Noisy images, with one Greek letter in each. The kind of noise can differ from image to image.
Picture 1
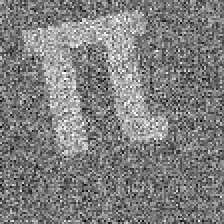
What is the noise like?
low rank plus noise
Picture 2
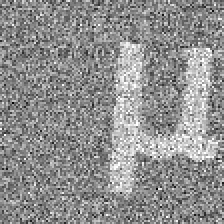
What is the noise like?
low rank plus noise
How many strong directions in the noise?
five to eight
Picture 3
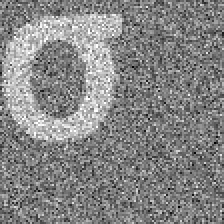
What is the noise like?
independent entries
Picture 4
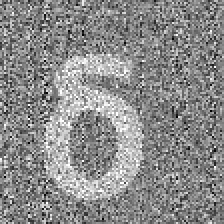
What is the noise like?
columns of uneven size
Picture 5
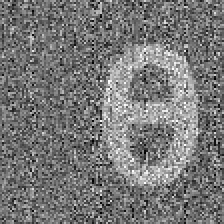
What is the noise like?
columns of uneven size
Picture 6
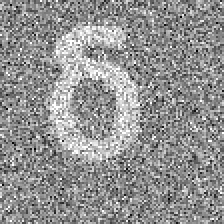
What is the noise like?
independent entries
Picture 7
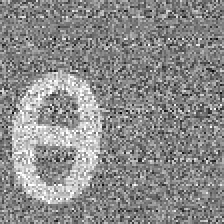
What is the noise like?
rows of uneven size
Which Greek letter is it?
theta
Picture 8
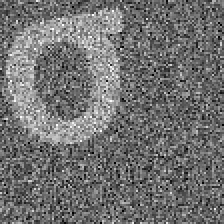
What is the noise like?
low rank plus noise
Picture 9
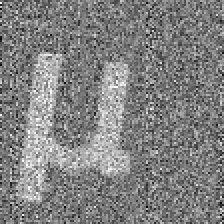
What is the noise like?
columns of uneven size
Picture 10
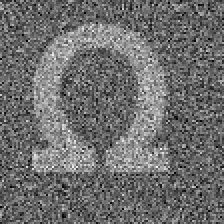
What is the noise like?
low rank plus noise
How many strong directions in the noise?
five to eight
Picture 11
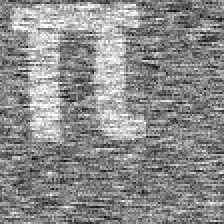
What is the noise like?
streaked along the rows
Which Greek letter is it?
pi
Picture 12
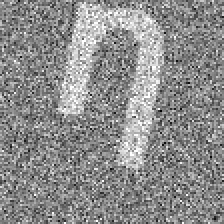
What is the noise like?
independent entries
